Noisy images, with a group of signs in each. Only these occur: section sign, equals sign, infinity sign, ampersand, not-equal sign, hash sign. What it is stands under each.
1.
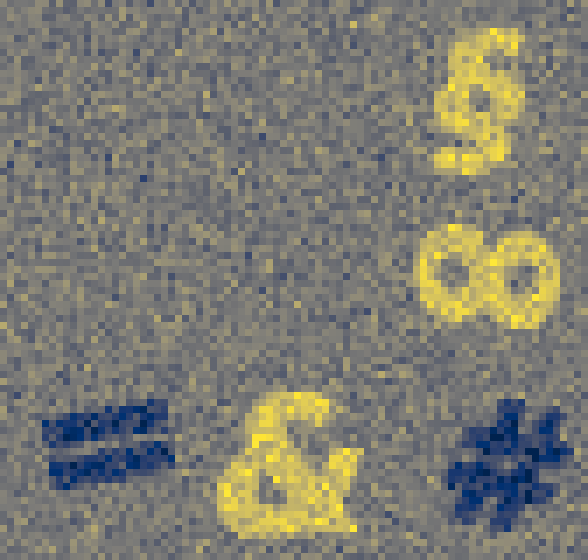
top right: light section sign; middle right: light infinity sign; bottom left: dark equals sign; bottom middle: light ampersand; bottom right: dark hash sign
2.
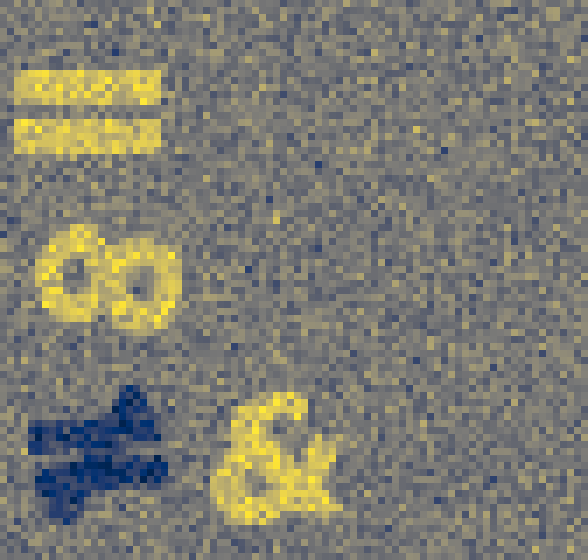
top left: light equals sign; middle left: light infinity sign; bottom left: dark not-equal sign; bottom middle: light ampersand
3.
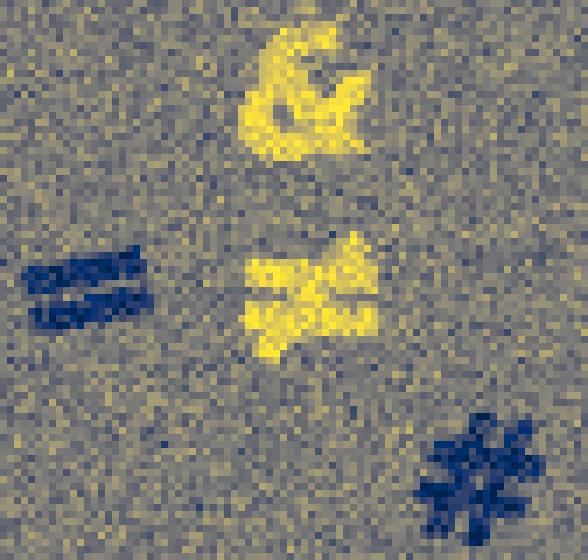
top middle: light ampersand; middle left: dark equals sign; centre: light not-equal sign; bottom right: dark hash sign
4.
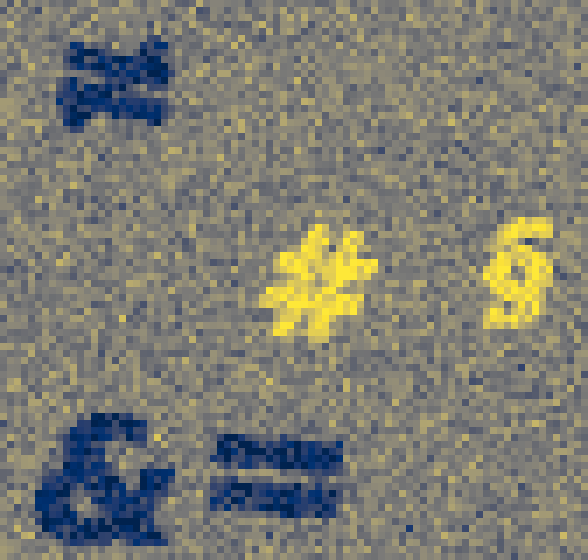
top left: dark not-equal sign; centre: light hash sign; middle right: light section sign; bottom left: dark ampersand; bottom middle: dark equals sign
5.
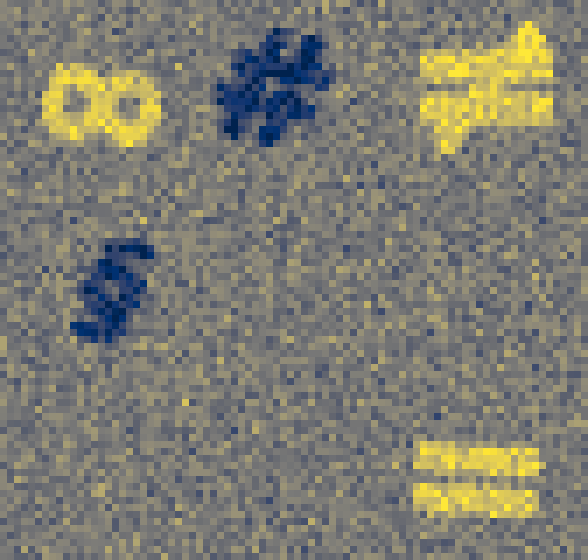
top left: light infinity sign; top middle: dark hash sign; top right: light not-equal sign; middle left: dark section sign; bottom right: light equals sign
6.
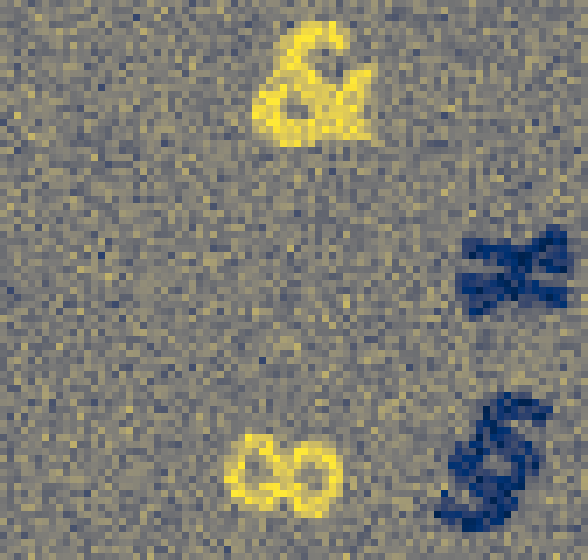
top middle: light ampersand; middle right: dark not-equal sign; bottom middle: light infinity sign; bottom right: dark section sign
